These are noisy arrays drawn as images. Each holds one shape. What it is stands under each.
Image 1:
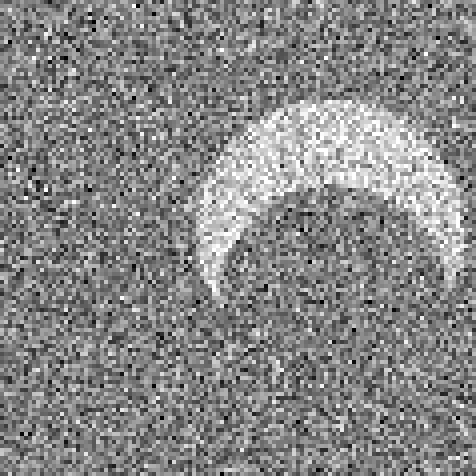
light crescent
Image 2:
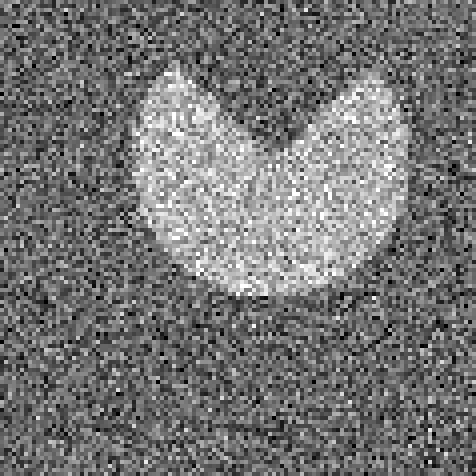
light disc with a wedge cut out
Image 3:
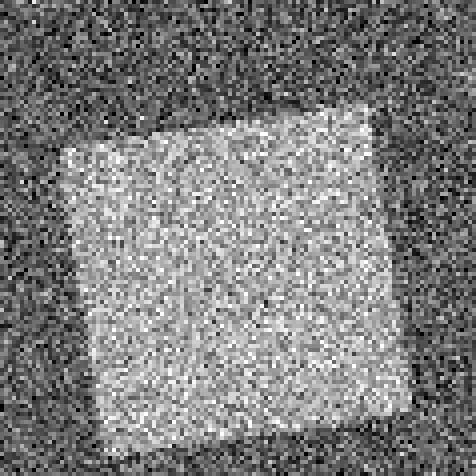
light square
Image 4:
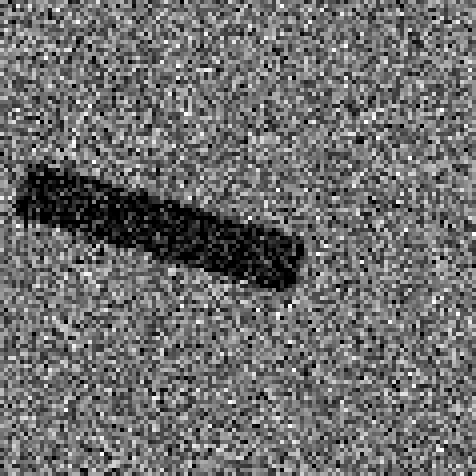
dark bar
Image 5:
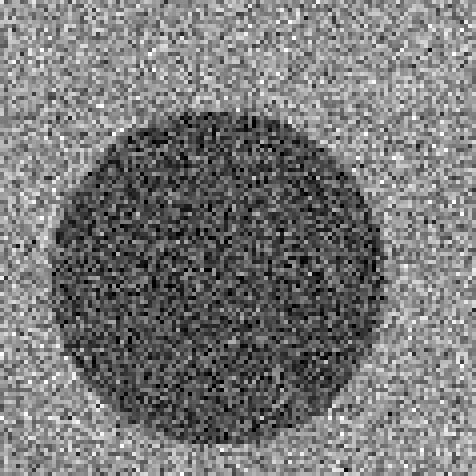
dark disc
